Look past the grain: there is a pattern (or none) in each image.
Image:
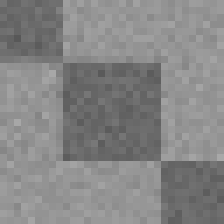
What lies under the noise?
blocks along the diagonal
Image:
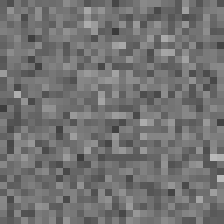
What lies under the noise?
only noise
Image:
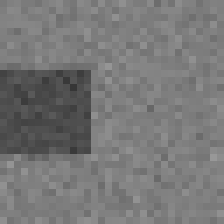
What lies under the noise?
one block
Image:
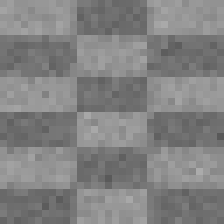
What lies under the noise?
a checkerboard
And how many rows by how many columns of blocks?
6 by 3
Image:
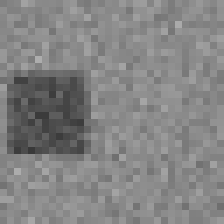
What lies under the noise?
one block
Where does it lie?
middle left
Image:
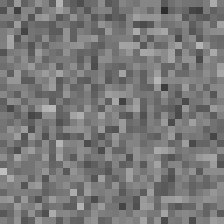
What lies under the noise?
only noise
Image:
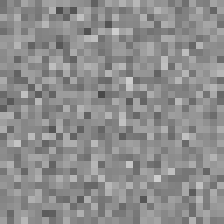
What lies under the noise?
only noise
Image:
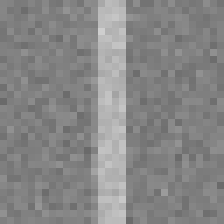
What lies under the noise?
one band of columns
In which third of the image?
middle
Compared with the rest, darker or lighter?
lighter
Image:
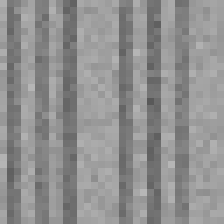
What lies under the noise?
bands of columns
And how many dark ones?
6
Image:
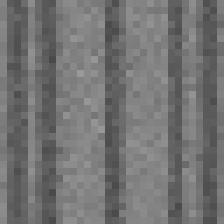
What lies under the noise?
bands of columns
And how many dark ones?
5
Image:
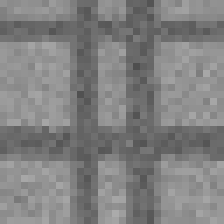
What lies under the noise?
bands of rows crossing bands of columns
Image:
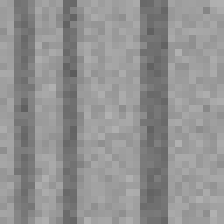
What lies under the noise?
bands of columns
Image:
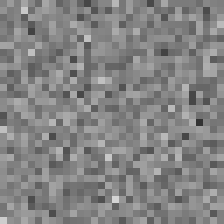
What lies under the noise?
only noise
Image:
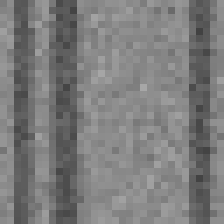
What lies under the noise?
bands of columns
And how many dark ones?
3
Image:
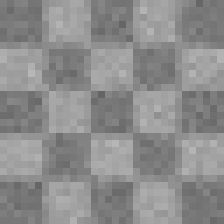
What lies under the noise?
a checkerboard
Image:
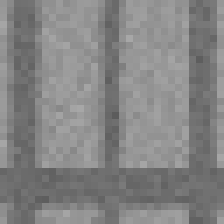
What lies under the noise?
bands of rows crossing bands of columns
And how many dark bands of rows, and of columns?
1 and 3
